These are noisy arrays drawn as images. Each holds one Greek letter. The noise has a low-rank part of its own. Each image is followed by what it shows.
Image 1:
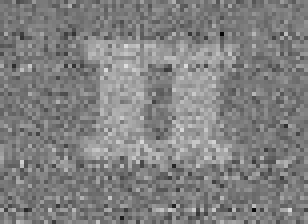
pi
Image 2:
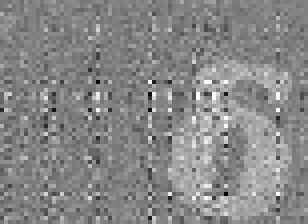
delta
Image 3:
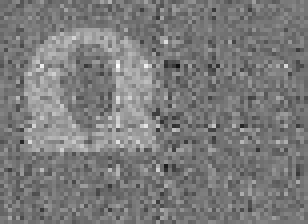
omega
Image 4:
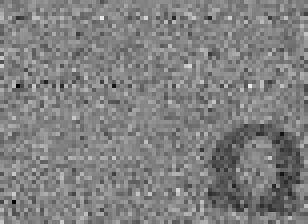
omega
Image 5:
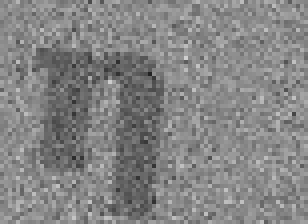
eta
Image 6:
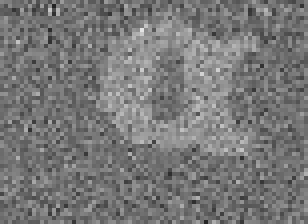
alpha
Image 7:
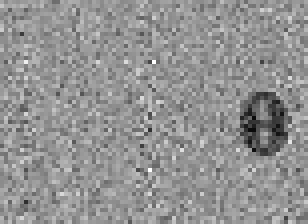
theta
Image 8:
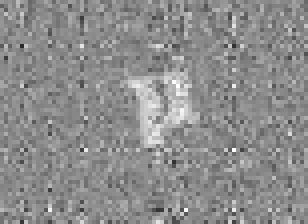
mu
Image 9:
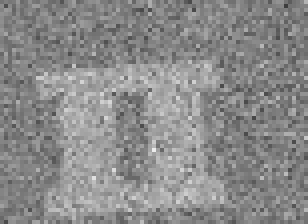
pi
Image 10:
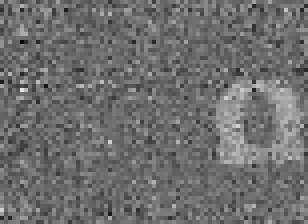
omega
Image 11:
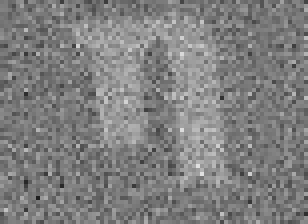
eta
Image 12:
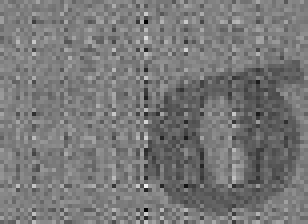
sigma
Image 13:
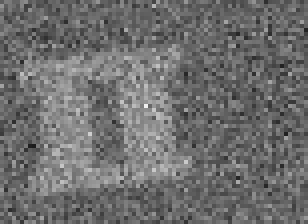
pi
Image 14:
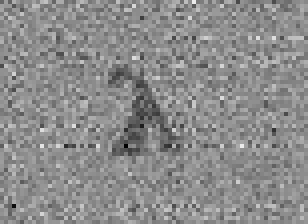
lambda
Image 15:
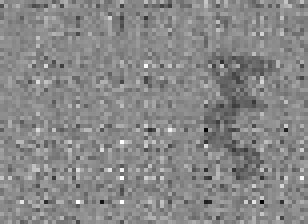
xi
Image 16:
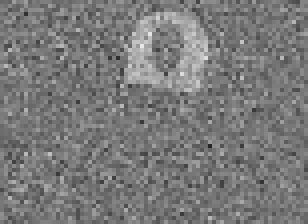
omega
